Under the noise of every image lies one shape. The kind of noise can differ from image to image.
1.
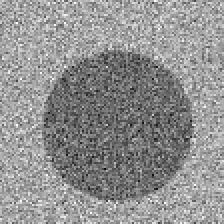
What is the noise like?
low rank plus noise
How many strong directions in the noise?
two
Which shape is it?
disc
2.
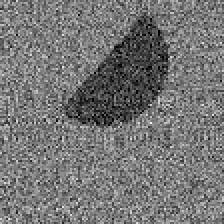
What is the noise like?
low rank plus noise
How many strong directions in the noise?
three or four
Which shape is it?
half disc
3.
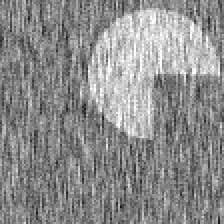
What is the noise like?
streaked along the columns
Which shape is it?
disc with a wedge cut out
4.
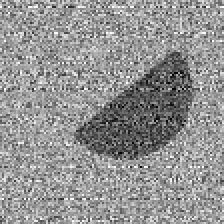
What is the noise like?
rows of uneven size
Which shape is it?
half disc
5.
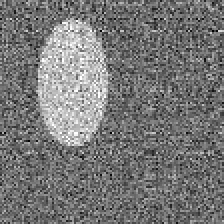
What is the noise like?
low rank plus noise
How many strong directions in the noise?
two
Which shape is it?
ellipse
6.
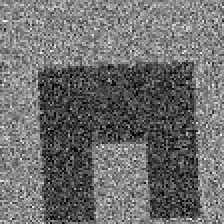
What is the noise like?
low rank plus noise
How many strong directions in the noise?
five to eight
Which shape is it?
square with a notch
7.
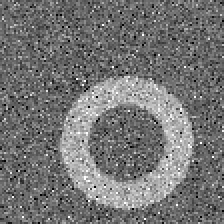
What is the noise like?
heavy tails
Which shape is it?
ring
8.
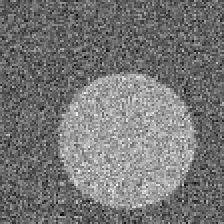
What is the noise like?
low rank plus noise
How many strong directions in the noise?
one
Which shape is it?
disc
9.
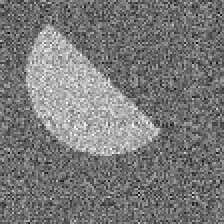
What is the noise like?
low rank plus noise
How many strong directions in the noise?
three or four
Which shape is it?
half disc
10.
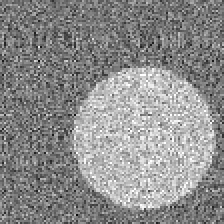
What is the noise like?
low rank plus noise
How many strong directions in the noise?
one
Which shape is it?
disc
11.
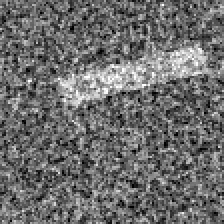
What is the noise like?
blotchy
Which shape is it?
bar
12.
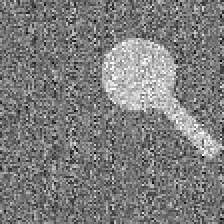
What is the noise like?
columns of uneven size
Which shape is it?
lollipop
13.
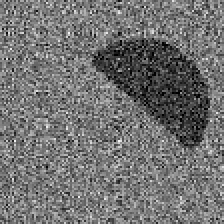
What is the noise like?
low rank plus noise
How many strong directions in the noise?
two
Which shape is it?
half disc
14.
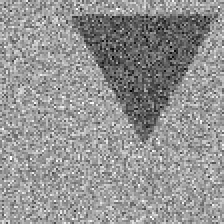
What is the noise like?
independent entries
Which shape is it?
triangle
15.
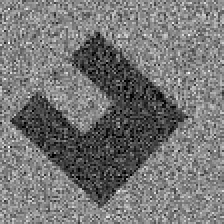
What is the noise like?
low rank plus noise
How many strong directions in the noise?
five to eight
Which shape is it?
square with a notch
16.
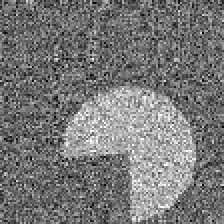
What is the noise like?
low rank plus noise
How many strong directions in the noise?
three or four
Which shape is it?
disc with a wedge cut out
